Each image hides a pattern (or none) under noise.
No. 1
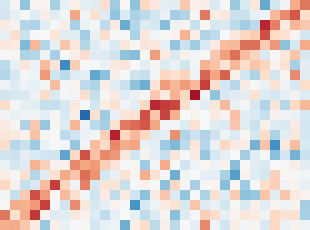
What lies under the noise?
a diagonal band
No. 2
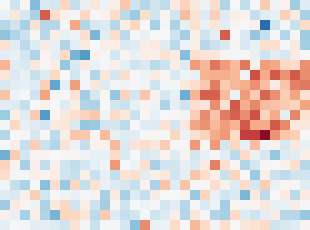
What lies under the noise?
one block
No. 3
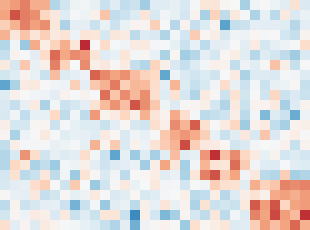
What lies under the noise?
blocks along the diagonal
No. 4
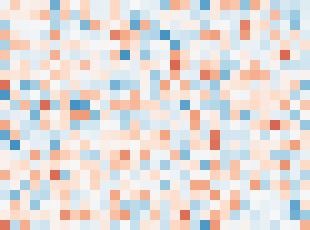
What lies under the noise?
only noise
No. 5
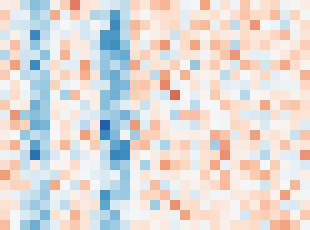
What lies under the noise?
bands of columns
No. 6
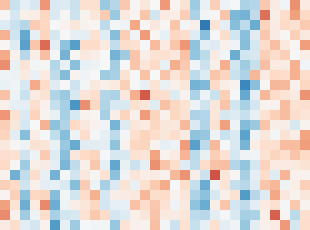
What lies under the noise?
bands of columns
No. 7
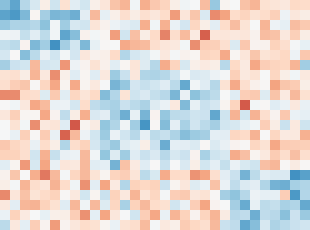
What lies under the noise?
blocks along the diagonal
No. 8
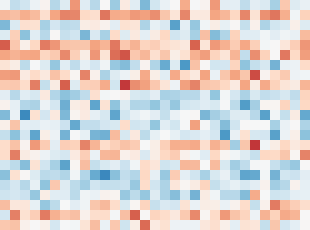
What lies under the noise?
bands of rows
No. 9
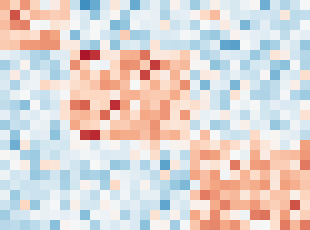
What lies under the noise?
blocks along the diagonal
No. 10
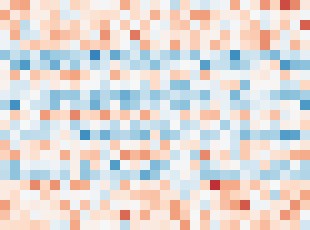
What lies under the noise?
bands of rows
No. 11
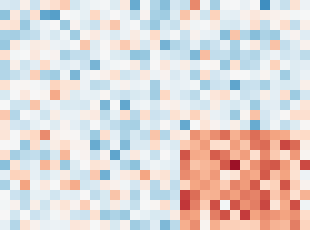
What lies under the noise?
one block
